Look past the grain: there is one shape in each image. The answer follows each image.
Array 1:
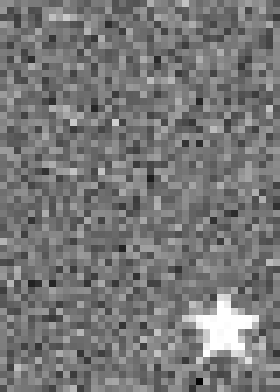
star
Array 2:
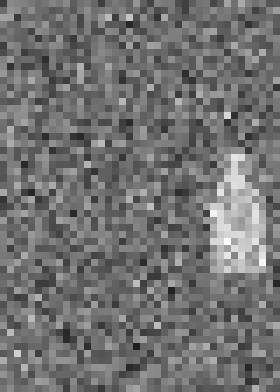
bottle
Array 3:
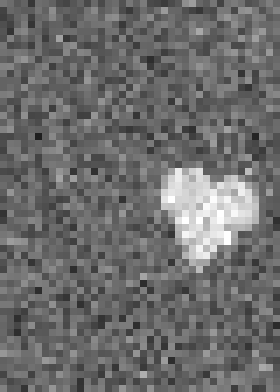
heart
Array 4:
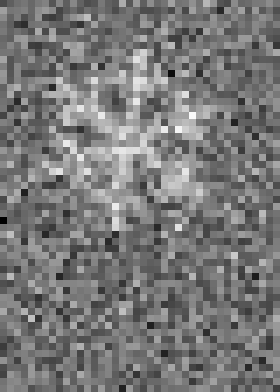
snowflake
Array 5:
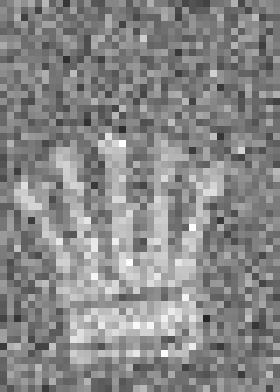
chess queen
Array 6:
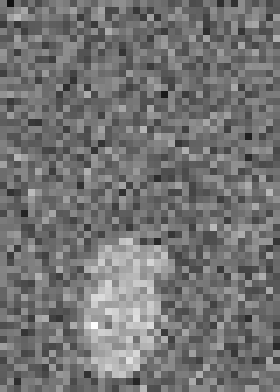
footprint
